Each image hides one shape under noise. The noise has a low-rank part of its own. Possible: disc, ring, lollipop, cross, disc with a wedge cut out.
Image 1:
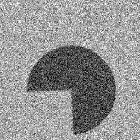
dark disc with a wedge cut out
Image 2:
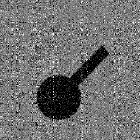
dark lollipop
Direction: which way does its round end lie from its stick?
down and left
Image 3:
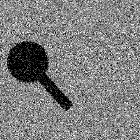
dark lollipop
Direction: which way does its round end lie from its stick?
up and left
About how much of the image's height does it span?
half
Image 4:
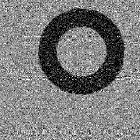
dark ring
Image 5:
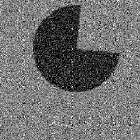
dark disc with a wedge cut out
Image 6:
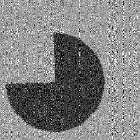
dark disc with a wedge cut out
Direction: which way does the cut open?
up and left
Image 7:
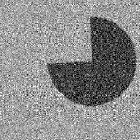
dark disc with a wedge cut out
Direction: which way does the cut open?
up and left
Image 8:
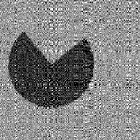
dark disc with a wedge cut out
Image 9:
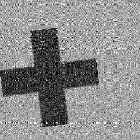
dark cross
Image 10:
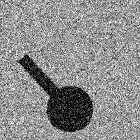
dark lollipop
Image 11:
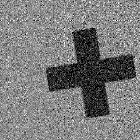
dark cross
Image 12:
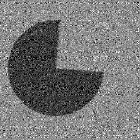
dark disc with a wedge cut out
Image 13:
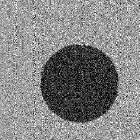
dark disc
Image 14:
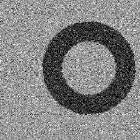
dark ring
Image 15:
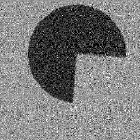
dark disc with a wedge cut out
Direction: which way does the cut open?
down and right
